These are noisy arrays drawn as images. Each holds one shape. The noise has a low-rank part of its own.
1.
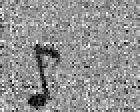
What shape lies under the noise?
musical note
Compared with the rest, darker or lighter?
darker
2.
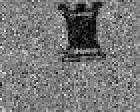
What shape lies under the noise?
chess rook
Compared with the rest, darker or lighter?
darker
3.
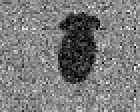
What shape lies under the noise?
footprint
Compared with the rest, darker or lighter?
darker
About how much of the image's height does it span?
two thirds
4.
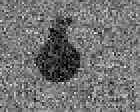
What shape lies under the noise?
pear
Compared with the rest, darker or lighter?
darker
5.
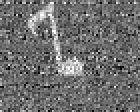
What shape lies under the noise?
musical note
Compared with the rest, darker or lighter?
lighter
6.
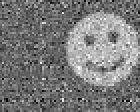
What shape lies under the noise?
smiling face
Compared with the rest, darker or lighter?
lighter
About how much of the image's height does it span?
two thirds
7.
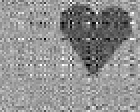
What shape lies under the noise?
heart
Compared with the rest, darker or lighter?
darker
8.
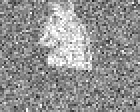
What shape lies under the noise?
chess knight
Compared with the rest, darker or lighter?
lighter
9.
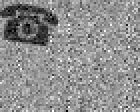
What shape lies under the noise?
telephone
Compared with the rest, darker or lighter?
darker
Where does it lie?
top left
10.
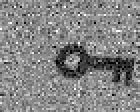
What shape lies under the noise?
key
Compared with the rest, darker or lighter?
darker
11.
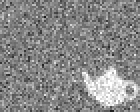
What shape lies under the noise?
teapot
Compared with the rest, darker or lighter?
lighter
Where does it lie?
bottom right
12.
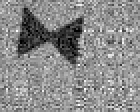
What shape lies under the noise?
bow tie
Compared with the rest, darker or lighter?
darker
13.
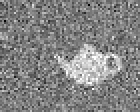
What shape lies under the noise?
teapot
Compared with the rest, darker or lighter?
lighter
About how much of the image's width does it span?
half
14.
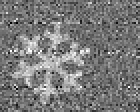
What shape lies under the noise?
snowflake
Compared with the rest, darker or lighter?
lighter
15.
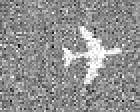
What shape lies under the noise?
airplane
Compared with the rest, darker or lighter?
lighter
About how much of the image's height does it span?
half
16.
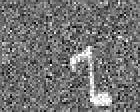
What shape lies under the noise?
musical note
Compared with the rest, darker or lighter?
lighter
